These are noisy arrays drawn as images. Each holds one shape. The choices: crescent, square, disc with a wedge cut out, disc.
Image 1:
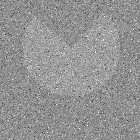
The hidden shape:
disc with a wedge cut out
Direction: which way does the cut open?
up
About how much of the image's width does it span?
two thirds
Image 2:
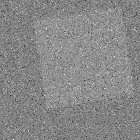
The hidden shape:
square
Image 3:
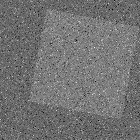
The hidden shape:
square
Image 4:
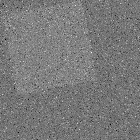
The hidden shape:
square
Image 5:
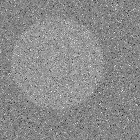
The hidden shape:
disc
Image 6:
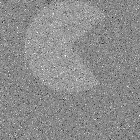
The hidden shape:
disc with a wedge cut out
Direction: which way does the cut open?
right
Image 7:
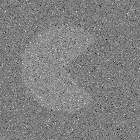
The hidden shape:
disc with a wedge cut out
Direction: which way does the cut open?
right
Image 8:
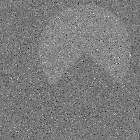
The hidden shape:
disc with a wedge cut out
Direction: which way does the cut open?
down
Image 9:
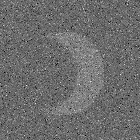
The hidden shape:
crescent
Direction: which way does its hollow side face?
left
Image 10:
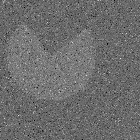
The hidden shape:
disc with a wedge cut out
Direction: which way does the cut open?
up
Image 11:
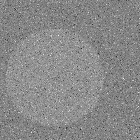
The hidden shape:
disc
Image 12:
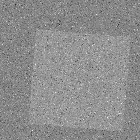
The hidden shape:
square
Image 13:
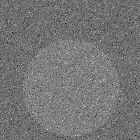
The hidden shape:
disc
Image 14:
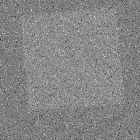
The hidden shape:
square
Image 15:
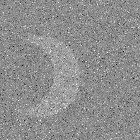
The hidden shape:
crescent
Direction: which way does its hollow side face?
left
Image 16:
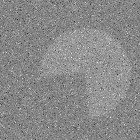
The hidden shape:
disc with a wedge cut out
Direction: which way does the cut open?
down and left
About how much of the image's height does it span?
two thirds
